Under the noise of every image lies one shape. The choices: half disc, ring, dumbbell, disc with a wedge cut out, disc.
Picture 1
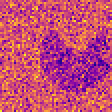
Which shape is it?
disc with a wedge cut out
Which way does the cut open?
up
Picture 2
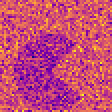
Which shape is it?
disc with a wedge cut out
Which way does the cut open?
right
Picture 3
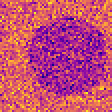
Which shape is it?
disc
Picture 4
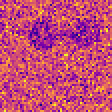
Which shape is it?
dumbbell
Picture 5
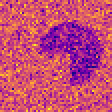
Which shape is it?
disc with a wedge cut out
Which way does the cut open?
down and left
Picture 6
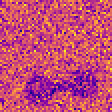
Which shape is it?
dumbbell
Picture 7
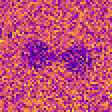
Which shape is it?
dumbbell
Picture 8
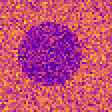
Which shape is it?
disc
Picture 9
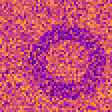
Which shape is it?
ring
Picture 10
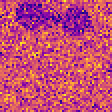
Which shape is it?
dumbbell
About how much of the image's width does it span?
two thirds
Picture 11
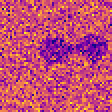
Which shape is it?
dumbbell
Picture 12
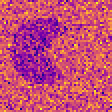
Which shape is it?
disc with a wedge cut out
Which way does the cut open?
right
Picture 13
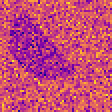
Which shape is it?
half disc
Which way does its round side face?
down and left
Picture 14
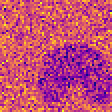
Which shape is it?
disc with a wedge cut out
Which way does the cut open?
down
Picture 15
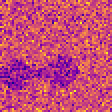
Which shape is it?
dumbbell
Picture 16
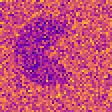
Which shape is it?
disc with a wedge cut out
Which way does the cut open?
right
